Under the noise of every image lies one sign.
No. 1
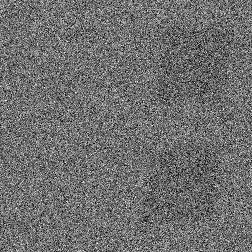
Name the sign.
colon
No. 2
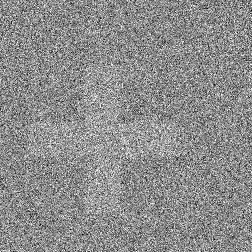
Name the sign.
plus sign
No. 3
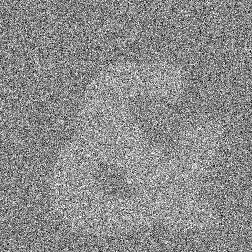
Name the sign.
ampersand
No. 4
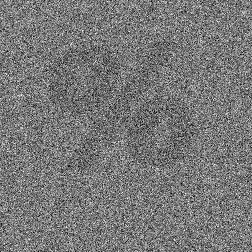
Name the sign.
percent sign
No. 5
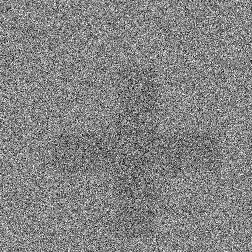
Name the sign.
plus sign
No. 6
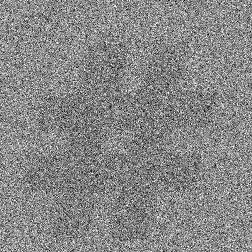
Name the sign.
hash sign
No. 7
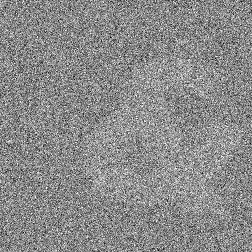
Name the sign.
ampersand
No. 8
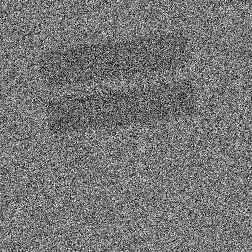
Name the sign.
equals sign
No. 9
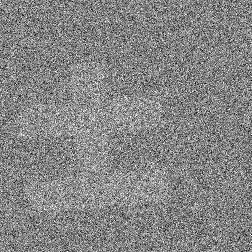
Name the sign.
plus-minus sign
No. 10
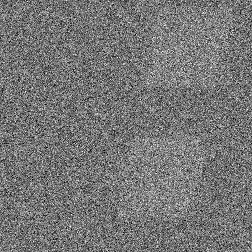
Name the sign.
colon
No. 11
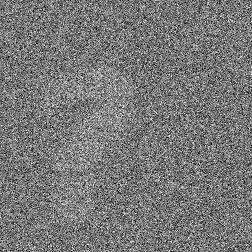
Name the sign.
question mark
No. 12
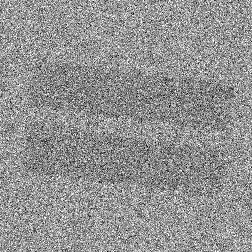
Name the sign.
equals sign
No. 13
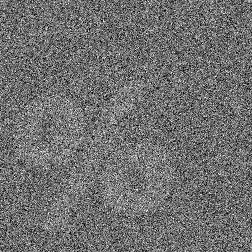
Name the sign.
percent sign
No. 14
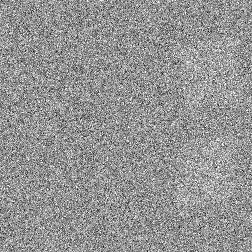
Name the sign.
colon
